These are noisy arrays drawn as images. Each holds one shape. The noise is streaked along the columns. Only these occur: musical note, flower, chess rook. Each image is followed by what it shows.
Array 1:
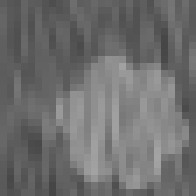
light flower
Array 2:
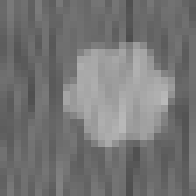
light flower
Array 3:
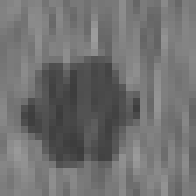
dark flower
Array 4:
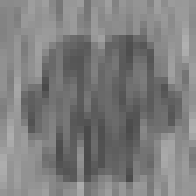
dark flower
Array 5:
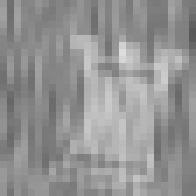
light chess rook
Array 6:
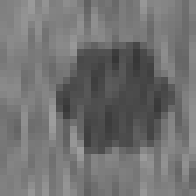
dark flower
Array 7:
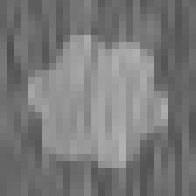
light flower
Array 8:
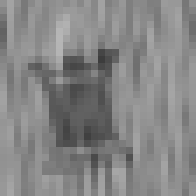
dark chess rook
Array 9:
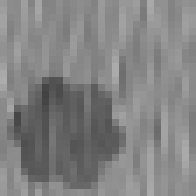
dark flower
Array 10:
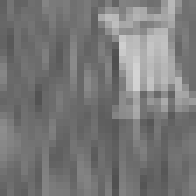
light chess rook
